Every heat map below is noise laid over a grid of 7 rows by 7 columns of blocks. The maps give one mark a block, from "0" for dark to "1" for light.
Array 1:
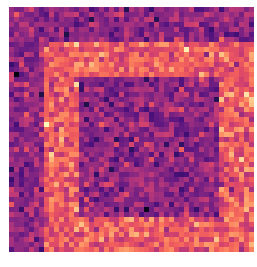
0000000
0111111
0100001
0100001
0100001
0100001
0111111
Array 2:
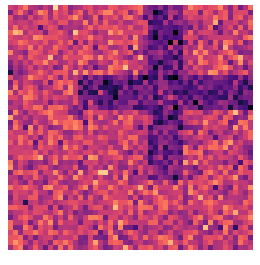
1111011
1111011
1100000
1111011
1111011
1111111
1111111
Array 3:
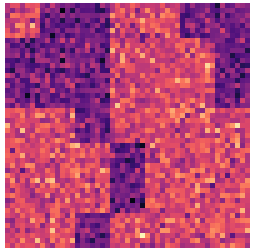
1001100
0001110
0001110
1101111
1110111
1110111
1101111
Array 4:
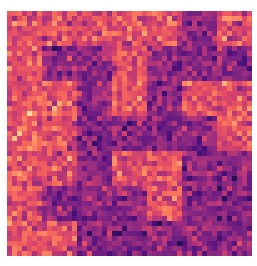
1111101
1001000
1101011
1100001
1101100
1000100
1100000
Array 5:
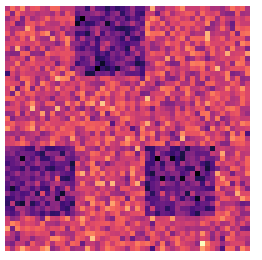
1100111
1100111
1111111
1111111
0011001
0011001
1111111
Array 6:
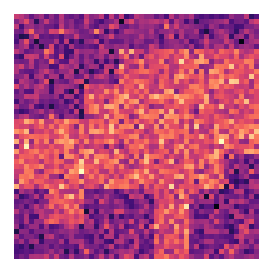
0000000
0001111
0011111
1111111
1111110
0100100
0000100
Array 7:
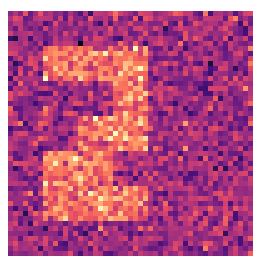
0000000
0111000
0001000
0011000
0110000
0111000
0000000
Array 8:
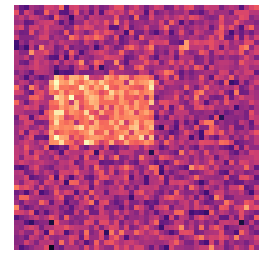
0000000
0000000
0111000
0111000
0000000
0000000
0000000
